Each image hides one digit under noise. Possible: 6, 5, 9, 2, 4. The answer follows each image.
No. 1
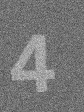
4
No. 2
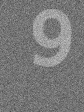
9
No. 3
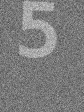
5
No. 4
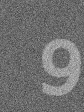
9
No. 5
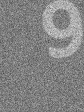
9
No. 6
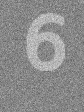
6
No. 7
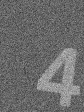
4
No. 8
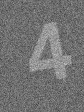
4
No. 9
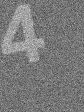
4
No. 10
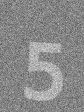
5
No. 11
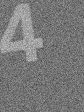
4
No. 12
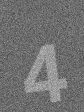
4
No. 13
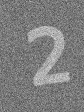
2
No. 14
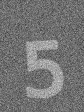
5
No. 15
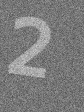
2
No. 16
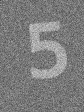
5
